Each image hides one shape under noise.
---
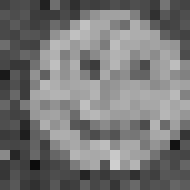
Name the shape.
smiling face
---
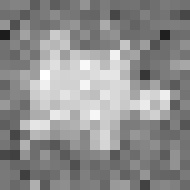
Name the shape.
turtle
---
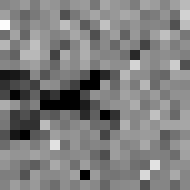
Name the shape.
pair of scissors
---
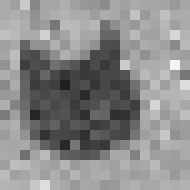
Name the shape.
cat's head
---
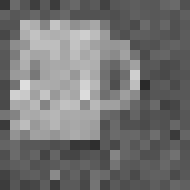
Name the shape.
cup
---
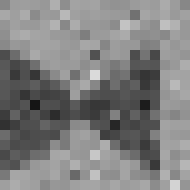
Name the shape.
bow tie
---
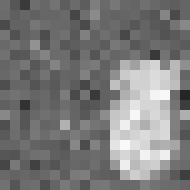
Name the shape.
footprint
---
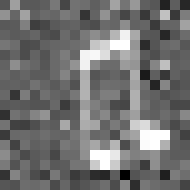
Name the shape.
pair of musical notes
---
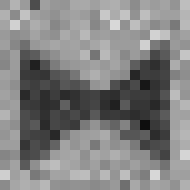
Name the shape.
bow tie
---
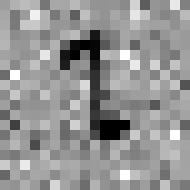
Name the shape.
musical note
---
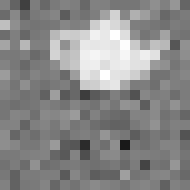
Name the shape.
teapot
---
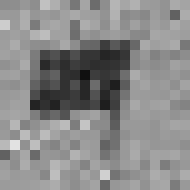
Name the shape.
flag
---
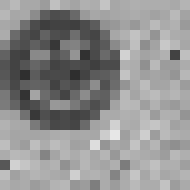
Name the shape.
smiling face
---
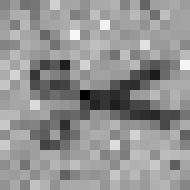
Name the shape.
pair of scissors
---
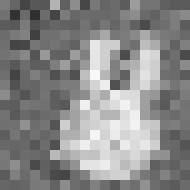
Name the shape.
rabbit's head
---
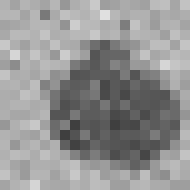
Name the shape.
apple
